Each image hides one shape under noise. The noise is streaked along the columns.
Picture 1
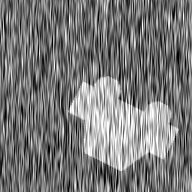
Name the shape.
car
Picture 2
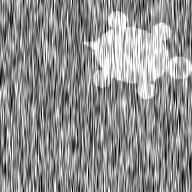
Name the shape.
turtle
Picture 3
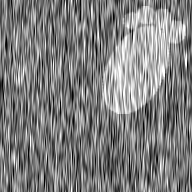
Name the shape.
footprint
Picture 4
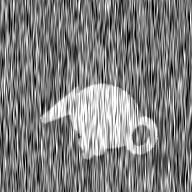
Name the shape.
teapot
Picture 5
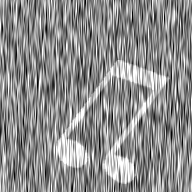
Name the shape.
pair of musical notes
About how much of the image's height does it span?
two thirds
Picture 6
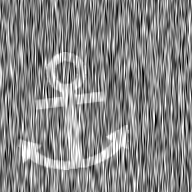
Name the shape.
anchor
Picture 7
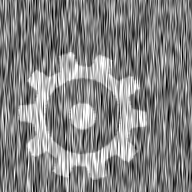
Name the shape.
gear
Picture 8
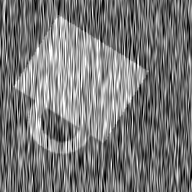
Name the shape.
cup
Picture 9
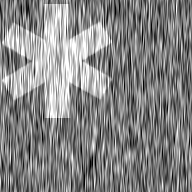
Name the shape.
asterisk
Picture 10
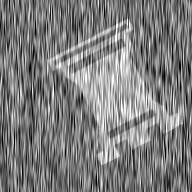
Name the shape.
chess rook
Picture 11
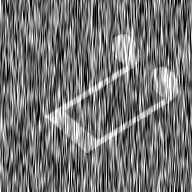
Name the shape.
pair of musical notes
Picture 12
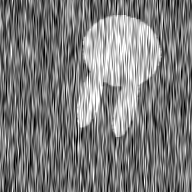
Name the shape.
rabbit's head
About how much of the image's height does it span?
two thirds
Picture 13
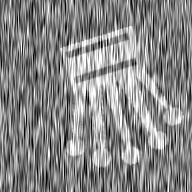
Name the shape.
chess queen
